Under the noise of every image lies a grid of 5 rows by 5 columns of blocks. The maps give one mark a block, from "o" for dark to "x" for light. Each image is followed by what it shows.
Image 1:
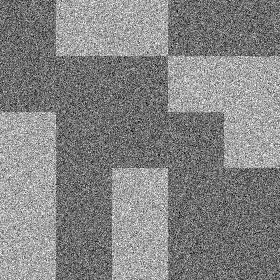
oxxoo
oooxx
xooox
xoxoo
xoxoo
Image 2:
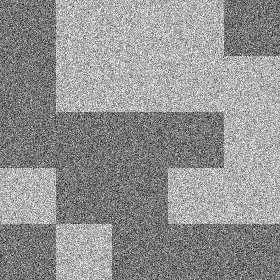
oxxxo
oxxxx
oooox
xooxx
oxooo
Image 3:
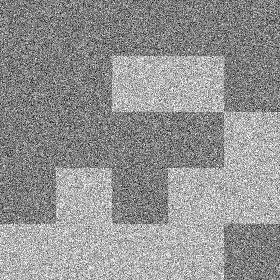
ooooo
ooxxo
oooox
oxoxx
xxxxo
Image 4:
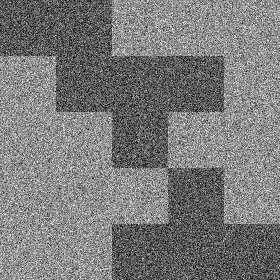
ooxxx
xooox
xxoxx
xxxox
xxooo
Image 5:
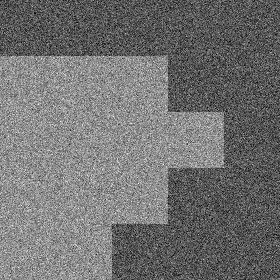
ooooo
xxxoo
xxxxo
xxxoo
xxooo
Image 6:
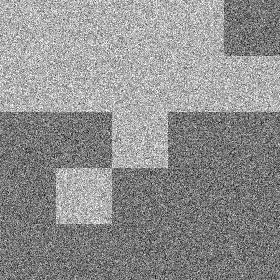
xxxxo
xxxxx
ooxoo
oxooo
ooooo
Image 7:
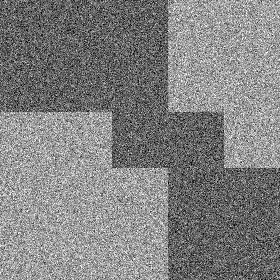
oooxx
oooxx
xxoox
xxxoo
xxxoo
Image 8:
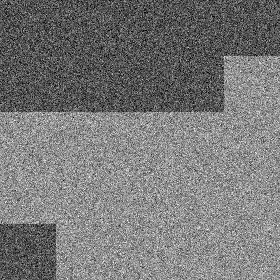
ooooo
oooox
xxxxx
xxxxx
oxxxx
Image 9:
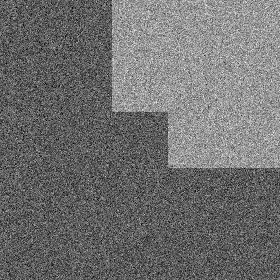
ooxxx
ooxxx
oooxx
ooooo
ooooo
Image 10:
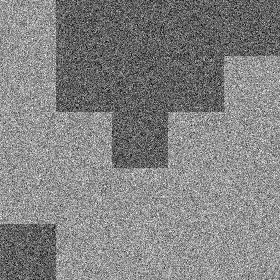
xoooo
xooox
xxoxx
xxxxx
oxxxx
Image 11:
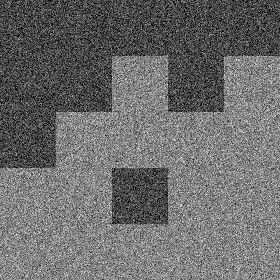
ooooo
ooxox
oxxxx
xxoxx
xxxxx
